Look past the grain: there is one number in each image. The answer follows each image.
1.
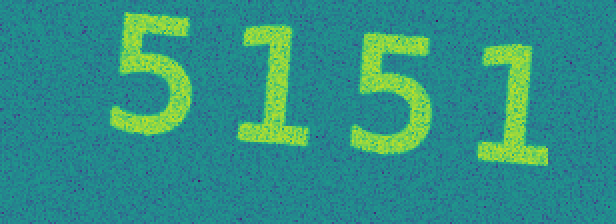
5151
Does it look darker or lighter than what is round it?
lighter
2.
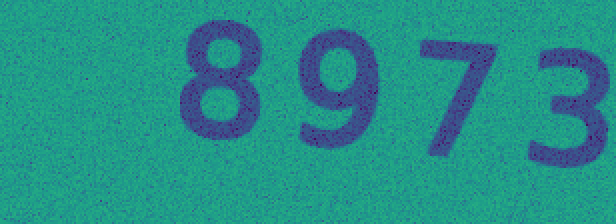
8973
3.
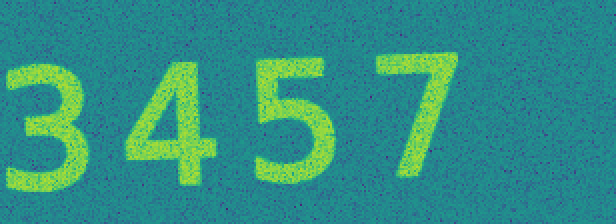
3457
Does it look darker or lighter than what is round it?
lighter
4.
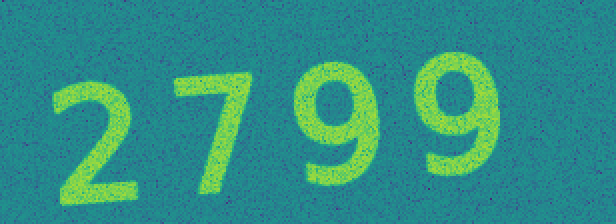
2799
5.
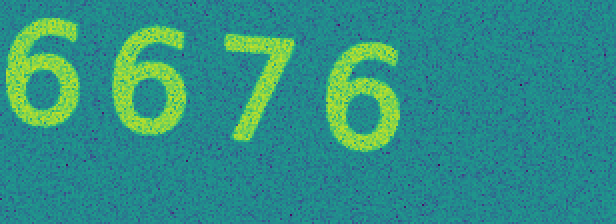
6676
